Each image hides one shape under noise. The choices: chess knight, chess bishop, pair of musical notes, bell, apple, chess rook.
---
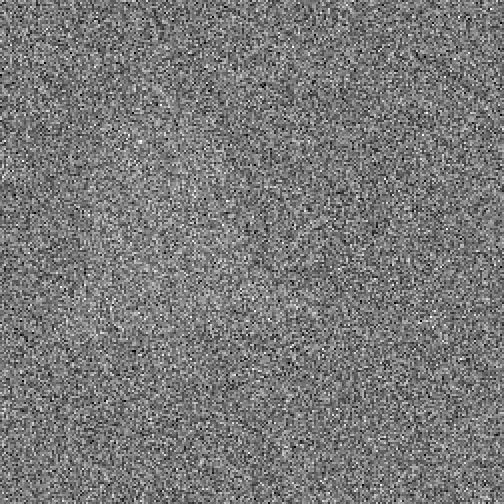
bell
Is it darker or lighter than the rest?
lighter
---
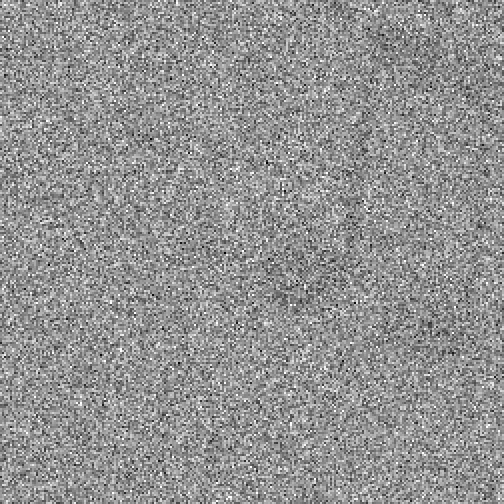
pair of musical notes
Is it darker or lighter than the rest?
darker
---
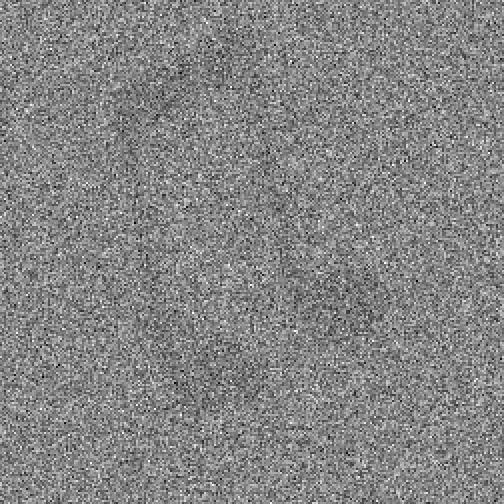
pair of musical notes
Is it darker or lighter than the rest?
darker
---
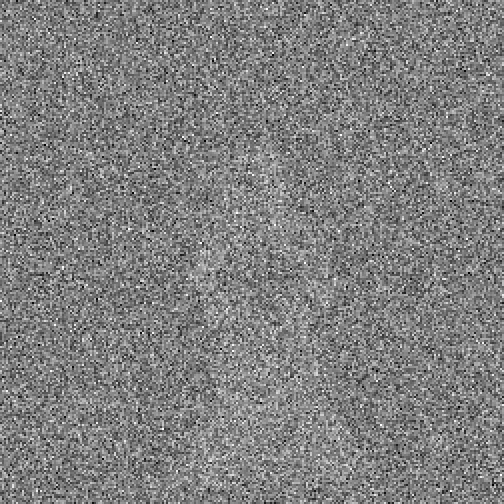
chess bishop
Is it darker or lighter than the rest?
lighter
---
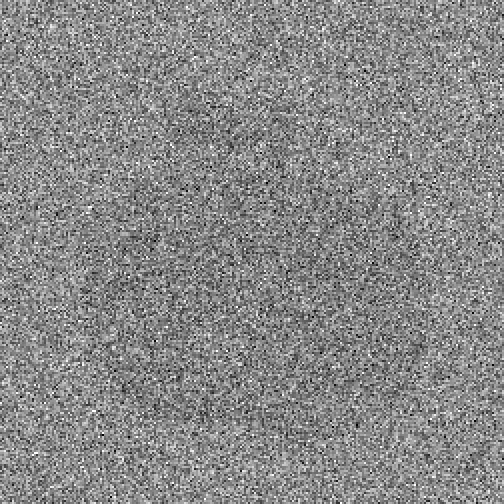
apple
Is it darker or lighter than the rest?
darker
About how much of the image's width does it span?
two thirds
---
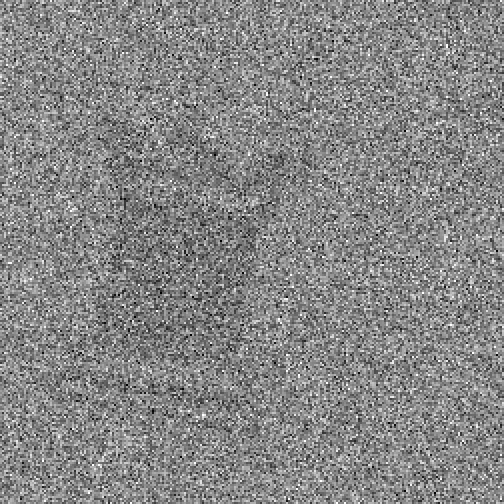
chess rook
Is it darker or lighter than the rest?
darker
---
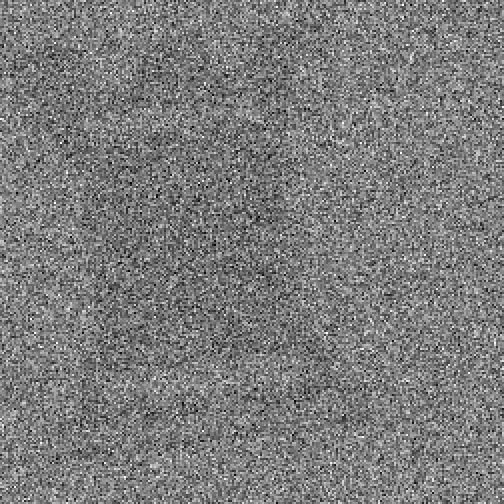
chess rook
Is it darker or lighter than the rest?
darker
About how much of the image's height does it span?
nearly all
